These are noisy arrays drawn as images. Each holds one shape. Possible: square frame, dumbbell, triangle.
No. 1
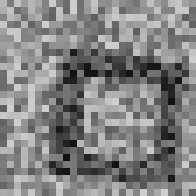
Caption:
dark square frame
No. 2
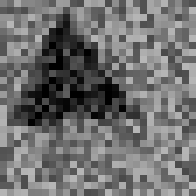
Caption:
dark triangle
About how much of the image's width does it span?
two thirds
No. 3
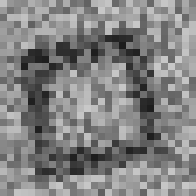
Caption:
dark square frame
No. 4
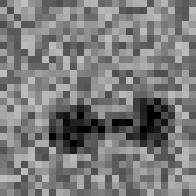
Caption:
dark dumbbell
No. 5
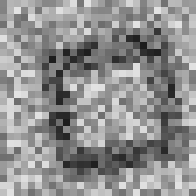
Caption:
dark square frame
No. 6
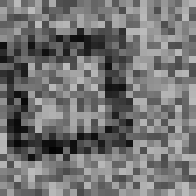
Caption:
dark square frame
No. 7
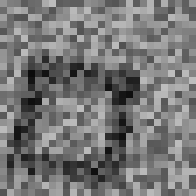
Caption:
dark square frame
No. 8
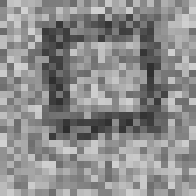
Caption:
dark square frame
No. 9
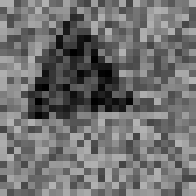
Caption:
dark triangle
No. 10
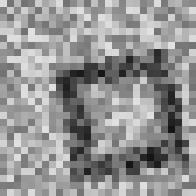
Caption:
dark square frame
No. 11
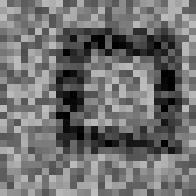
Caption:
dark square frame
